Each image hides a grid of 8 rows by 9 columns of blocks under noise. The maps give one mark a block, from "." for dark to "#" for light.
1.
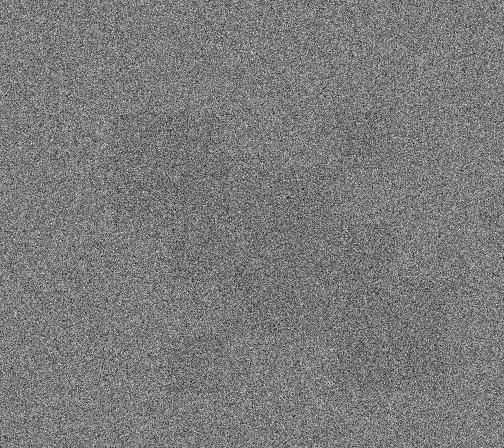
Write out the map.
#########
#########
##..##.##
##....###
###....##
####....#
###.##..#
#########
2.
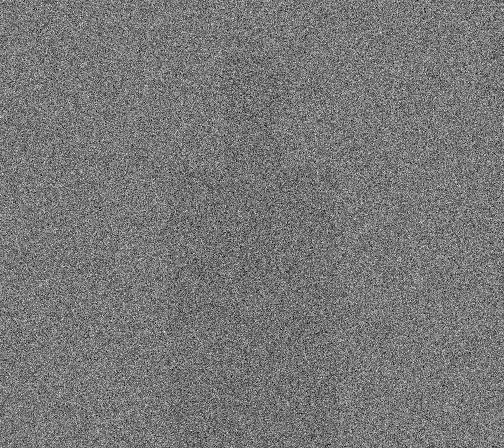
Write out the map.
#########
####.####
####.####
###...###
###...###
###...###
###...###
###...###
